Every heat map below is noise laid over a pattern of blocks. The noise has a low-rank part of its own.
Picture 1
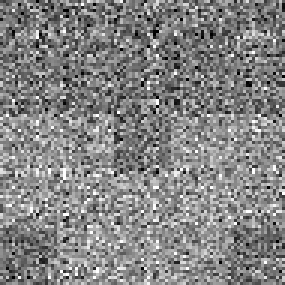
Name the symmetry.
left and right mirror each other
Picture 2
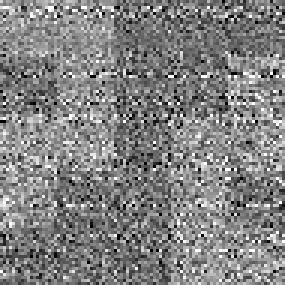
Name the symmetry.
the same after a half turn
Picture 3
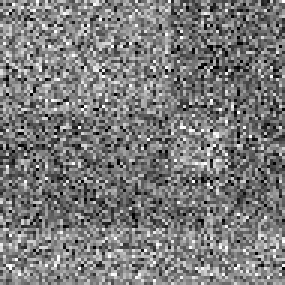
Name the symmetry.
no symmetry
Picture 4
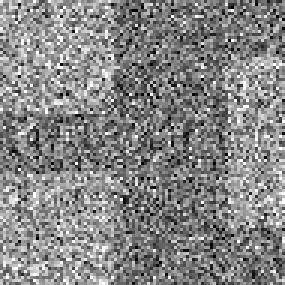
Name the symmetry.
top and bottom mirror each other
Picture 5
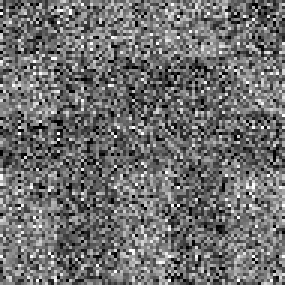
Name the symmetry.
left and right mirror each other
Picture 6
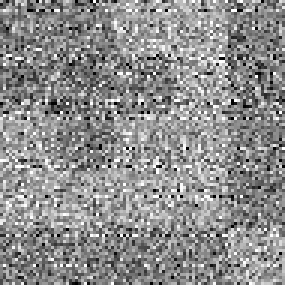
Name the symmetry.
mirrored about the diagonal from the top left
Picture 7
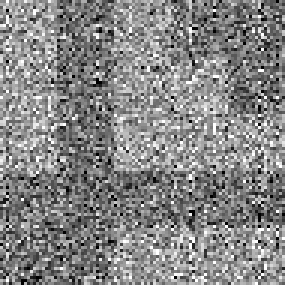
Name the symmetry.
mirrored about the diagonal from the bottom left
